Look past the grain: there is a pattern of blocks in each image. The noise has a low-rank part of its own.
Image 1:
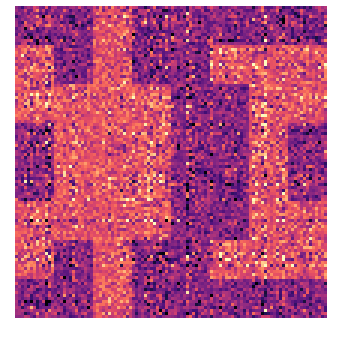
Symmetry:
top and bottom mirror each other
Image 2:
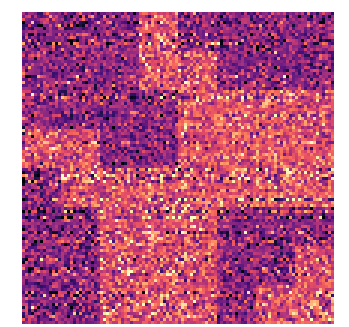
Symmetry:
mirrored about the diagonal from the top left
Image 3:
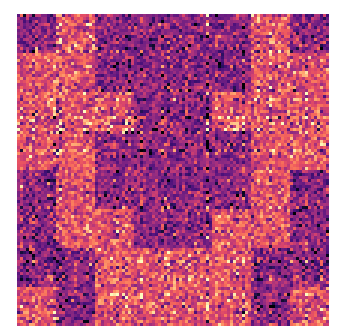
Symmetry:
left and right mirror each other
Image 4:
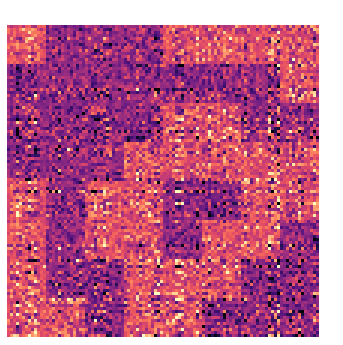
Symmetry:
mirrored about the diagonal from the top left
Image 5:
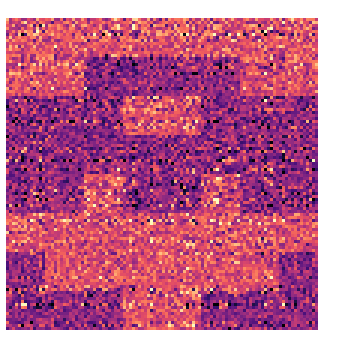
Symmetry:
left and right mirror each other
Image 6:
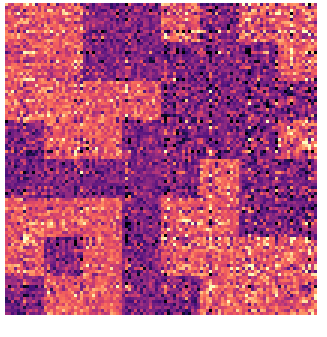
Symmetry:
mirrored about the diagonal from the bottom left
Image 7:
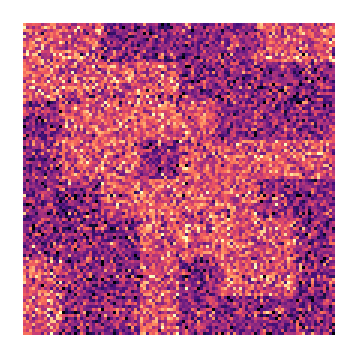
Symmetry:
mirrored about the diagonal from the top left
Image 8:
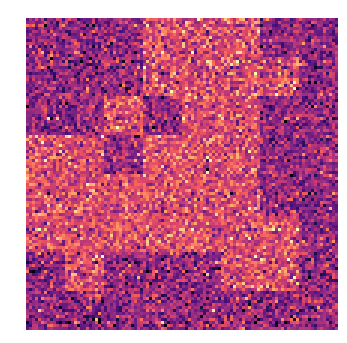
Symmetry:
mirrored about the diagonal from the top left
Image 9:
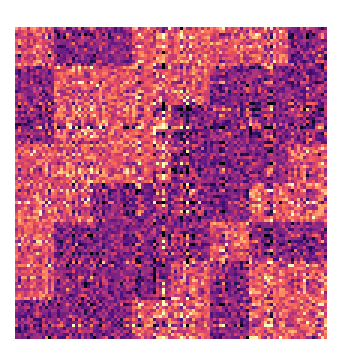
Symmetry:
mirrored about the diagonal from the top left
